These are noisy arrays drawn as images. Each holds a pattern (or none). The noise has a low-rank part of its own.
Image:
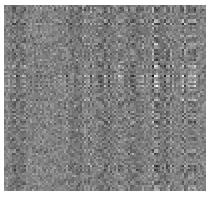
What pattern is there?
bands of columns
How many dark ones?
5
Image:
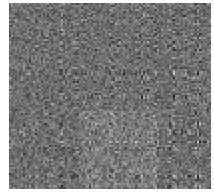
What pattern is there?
one block
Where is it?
bottom middle
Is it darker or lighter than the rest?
lighter
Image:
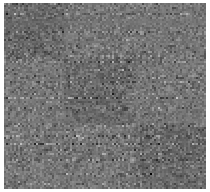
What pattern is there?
blocks along the diagonal
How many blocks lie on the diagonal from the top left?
3
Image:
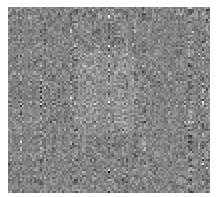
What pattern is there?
one block
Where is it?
centre
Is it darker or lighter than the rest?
lighter
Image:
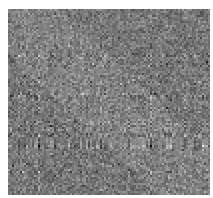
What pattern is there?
a diagonal band
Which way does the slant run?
top left to bottom right
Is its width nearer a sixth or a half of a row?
a half
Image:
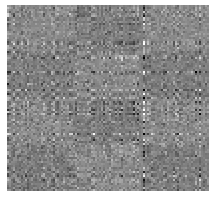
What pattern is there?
a checkerboard
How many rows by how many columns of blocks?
4 by 3
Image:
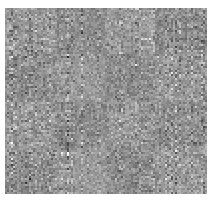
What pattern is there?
a checkerboard
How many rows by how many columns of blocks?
4 by 4
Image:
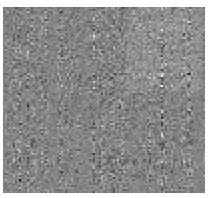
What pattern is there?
one block
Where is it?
top right
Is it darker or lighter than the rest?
lighter
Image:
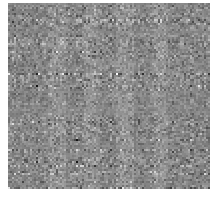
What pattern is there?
bands of columns
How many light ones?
4
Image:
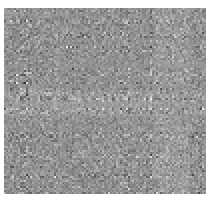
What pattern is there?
bands of rows crossing bands of columns
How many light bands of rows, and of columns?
1 and 1
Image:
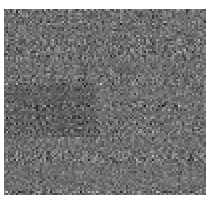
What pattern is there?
one block
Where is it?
middle left
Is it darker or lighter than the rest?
darker
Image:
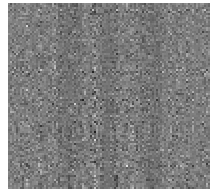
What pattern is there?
bands of columns
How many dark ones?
3
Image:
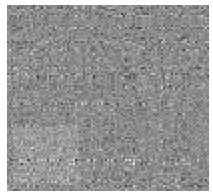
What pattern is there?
one block
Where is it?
bottom left
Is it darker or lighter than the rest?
lighter
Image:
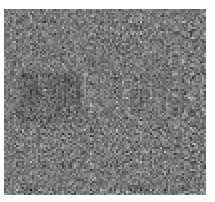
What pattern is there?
one block
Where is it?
middle left
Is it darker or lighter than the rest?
darker
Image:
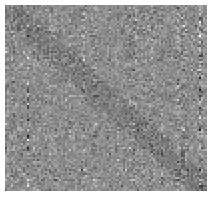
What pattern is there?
a diagonal band
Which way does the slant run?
top left to bottom right
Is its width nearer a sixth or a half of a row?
a sixth
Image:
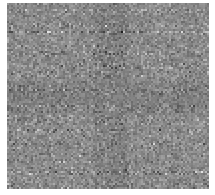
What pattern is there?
bands of rows crossing bands of columns
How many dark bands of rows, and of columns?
1 and 1
